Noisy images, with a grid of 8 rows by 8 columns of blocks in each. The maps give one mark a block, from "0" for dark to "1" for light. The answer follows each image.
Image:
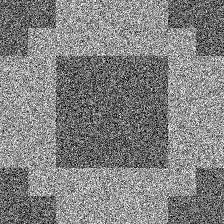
0 0 1 1 1 1 0 0
0 1 1 1 1 1 1 0
1 1 0 0 0 0 1 1
1 1 0 0 0 0 1 1
1 1 0 0 0 0 1 1
1 1 0 0 0 0 1 1
0 1 1 1 1 1 1 0
0 0 1 1 1 1 0 0
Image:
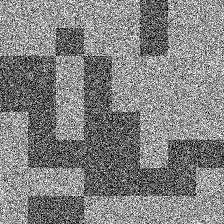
1 1 1 1 1 0 1 1
1 1 0 1 1 0 1 1
0 0 1 0 1 1 1 1
0 0 1 0 1 1 1 1
1 0 1 0 0 1 1 1
1 0 0 0 0 1 0 0
1 1 1 0 0 0 0 1
1 0 0 1 1 1 1 1
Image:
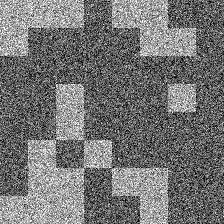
1 1 1 0 1 1 0 0
1 0 0 0 0 1 1 0
0 0 0 0 0 0 0 0
0 0 1 0 0 0 1 0
0 0 1 0 0 0 0 0
0 1 0 1 0 0 0 0
0 1 1 0 1 1 0 0
1 1 1 0 0 1 0 0
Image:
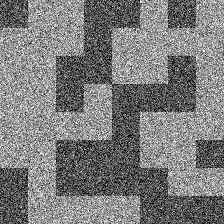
0 1 1 0 0 1 0 1
1 1 1 0 1 1 1 1
1 1 0 0 1 1 0 1
1 1 0 1 0 0 0 1
1 1 1 1 0 1 1 1
1 1 0 0 0 1 1 0
0 1 0 0 0 0 1 1
0 1 1 1 1 0 0 0
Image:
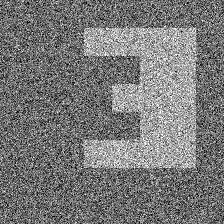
0 0 0 0 0 0 0 0
0 0 0 1 1 1 1 0
0 0 0 0 0 1 1 0
0 0 0 0 1 1 1 0
0 0 0 0 0 1 1 0
0 0 0 1 1 1 1 0
0 0 0 0 0 0 0 0
0 0 0 0 0 0 0 0
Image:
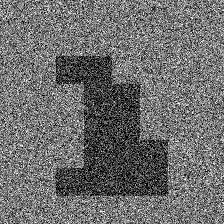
1 1 1 1 1 1 1 1
1 1 1 1 1 1 1 1
1 1 0 0 1 1 1 1
1 1 1 0 0 1 1 1
1 1 1 0 0 1 1 1
1 1 1 0 0 0 1 1
1 1 0 0 0 0 1 1
1 1 1 1 1 1 1 1
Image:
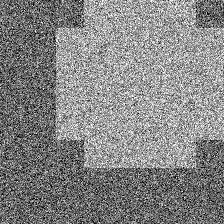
0 0 0 1 1 1 1 0
0 0 1 1 1 1 1 1
0 0 1 1 1 1 1 1
0 0 1 1 1 1 1 1
0 0 1 1 1 1 1 1
0 0 0 1 1 1 1 0
0 0 0 0 0 0 0 0
0 0 0 0 0 0 0 0
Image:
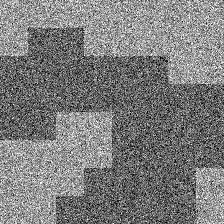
1 1 1 1 1 1 1 1
1 0 0 1 1 1 1 1
0 0 0 0 0 0 1 1
0 0 0 0 0 0 0 0
0 0 1 1 0 0 0 0
1 1 1 1 0 0 0 0
1 1 1 0 0 0 0 1
1 1 0 0 0 0 0 1
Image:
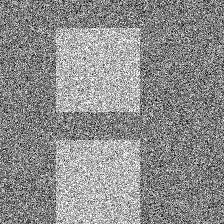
0 0 0 0 0 0 0 0
0 0 1 1 1 0 0 0
0 0 1 1 1 0 0 0
0 0 1 1 1 0 0 0
0 0 0 0 0 0 0 0
0 0 1 1 1 0 0 0
0 0 1 1 1 0 0 0
0 0 1 1 1 0 0 0
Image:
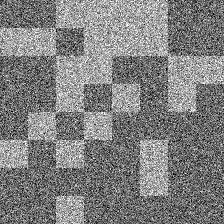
0 0 1 1 1 1 0 0
1 1 0 1 1 1 0 0
0 0 1 1 0 0 1 1
0 0 1 0 1 0 1 0
0 1 0 1 0 0 0 0
1 0 1 0 0 1 0 0
0 0 0 0 0 1 0 0
0 0 1 0 0 0 0 0
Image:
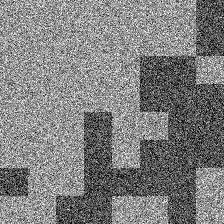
1 1 1 1 1 1 1 0
1 1 1 1 1 1 1 0
1 1 1 1 1 0 0 1
1 1 1 1 1 0 0 0
1 1 1 0 1 1 0 0
1 1 1 0 1 0 0 0
0 1 1 0 0 0 0 1
1 1 0 0 1 1 0 1
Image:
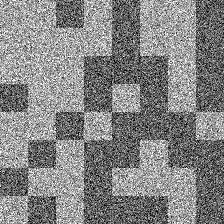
1 1 0 1 0 1 1 0
1 1 1 1 0 1 1 0
1 1 1 0 0 0 1 0
0 1 1 0 1 0 1 0
1 1 0 1 0 0 0 1
1 0 1 0 0 1 0 0
0 1 1 0 1 1 1 0
1 0 1 0 0 0 1 0
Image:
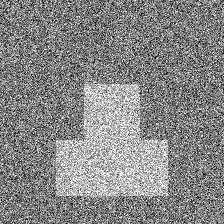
0 0 0 0 0 0 0 0
0 0 0 0 0 0 0 0
0 0 0 0 0 0 0 0
0 0 0 1 1 0 0 0
0 0 0 1 1 0 0 0
0 0 1 1 1 1 0 0
0 0 1 1 1 1 0 0
0 0 0 0 0 0 0 0
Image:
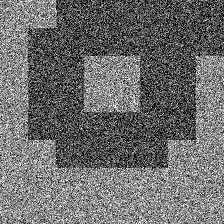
1 1 0 0 0 0 0 0
1 0 0 0 0 0 0 0
1 0 0 1 1 0 0 1
1 0 0 1 1 0 0 1
1 0 0 0 0 0 0 1
1 1 0 0 0 0 1 1
1 1 1 1 1 1 1 1
1 1 1 1 1 1 1 1
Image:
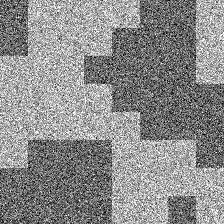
0 1 1 1 1 0 0 1
0 1 1 1 0 0 0 1
1 1 1 0 0 0 0 1
1 1 1 1 0 0 0 0
1 1 1 1 1 0 0 0
1 0 0 0 1 1 1 0
0 0 0 0 1 1 1 1
0 0 0 0 1 1 0 1
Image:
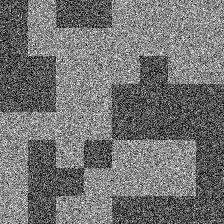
0 1 0 0 1 1 1 1
0 1 1 1 1 1 1 1
0 0 1 1 1 0 1 1
0 0 1 1 0 0 0 0
1 1 1 1 0 0 0 0
1 0 1 0 1 1 1 0
1 0 0 1 1 1 1 0
1 0 1 1 0 0 0 0
